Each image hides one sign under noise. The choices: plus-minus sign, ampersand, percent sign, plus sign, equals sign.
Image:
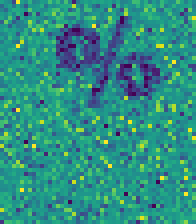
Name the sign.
percent sign
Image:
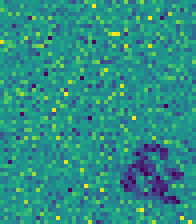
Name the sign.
ampersand
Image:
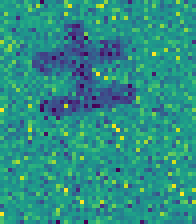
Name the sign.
plus-minus sign
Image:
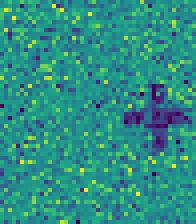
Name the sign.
plus sign
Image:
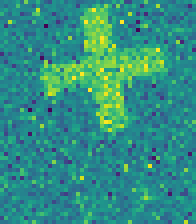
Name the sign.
plus sign
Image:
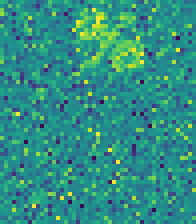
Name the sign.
percent sign
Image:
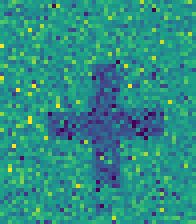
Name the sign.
plus sign
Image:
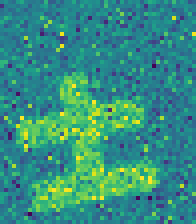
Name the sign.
plus-minus sign
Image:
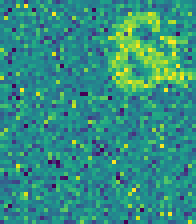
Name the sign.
ampersand
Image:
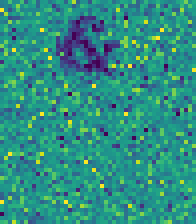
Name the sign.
ampersand
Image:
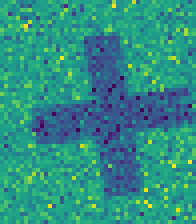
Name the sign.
plus sign
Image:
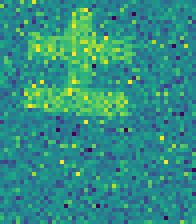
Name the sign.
plus-minus sign
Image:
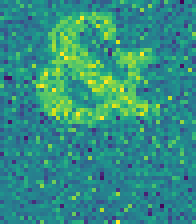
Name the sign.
ampersand
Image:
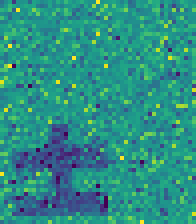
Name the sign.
plus-minus sign
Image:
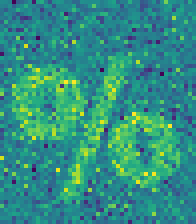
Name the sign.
percent sign
